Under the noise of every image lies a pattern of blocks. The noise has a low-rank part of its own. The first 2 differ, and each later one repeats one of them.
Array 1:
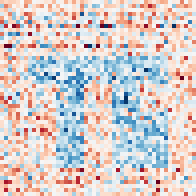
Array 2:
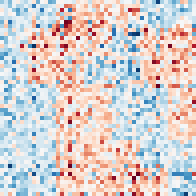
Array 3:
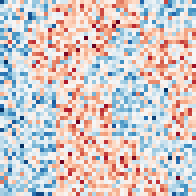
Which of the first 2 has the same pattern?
2
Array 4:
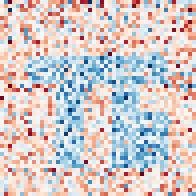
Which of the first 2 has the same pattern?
1
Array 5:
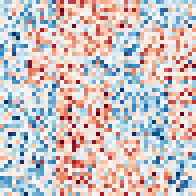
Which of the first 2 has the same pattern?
2
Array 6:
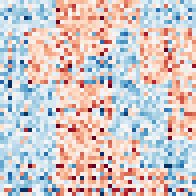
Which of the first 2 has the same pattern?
2
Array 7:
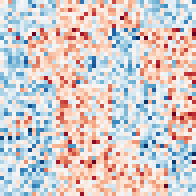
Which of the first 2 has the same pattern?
2
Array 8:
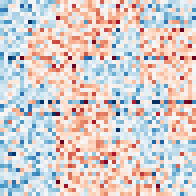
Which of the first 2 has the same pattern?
2
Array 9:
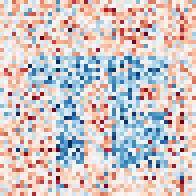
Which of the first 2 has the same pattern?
1
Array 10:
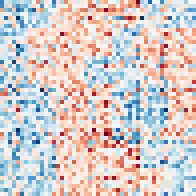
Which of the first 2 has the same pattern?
2
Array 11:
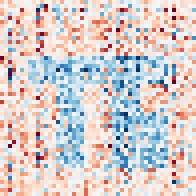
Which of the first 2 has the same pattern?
1
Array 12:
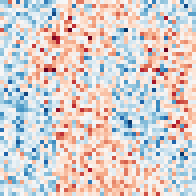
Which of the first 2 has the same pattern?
2
